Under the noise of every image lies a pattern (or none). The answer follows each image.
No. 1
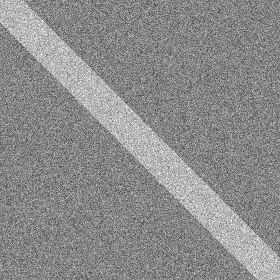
a diagonal band
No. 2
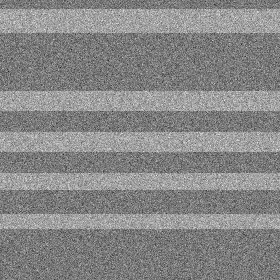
bands of rows
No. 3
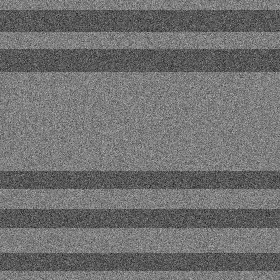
bands of rows
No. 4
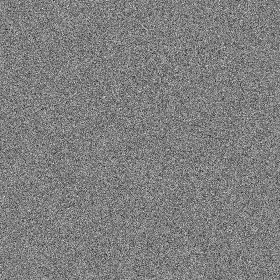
only noise
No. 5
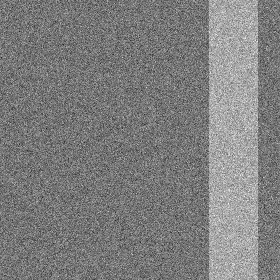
one band of columns
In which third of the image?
right
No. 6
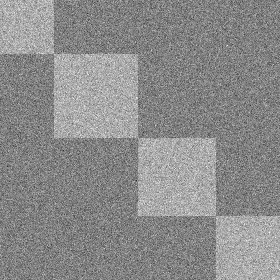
blocks along the diagonal
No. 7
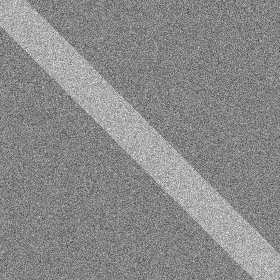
a diagonal band
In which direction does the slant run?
top left to bottom right
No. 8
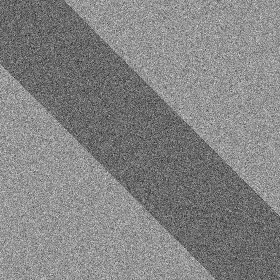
a diagonal band
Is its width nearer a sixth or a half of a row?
a half
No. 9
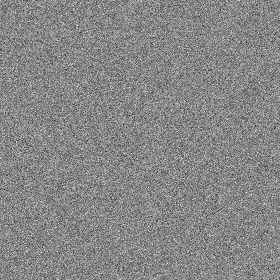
only noise
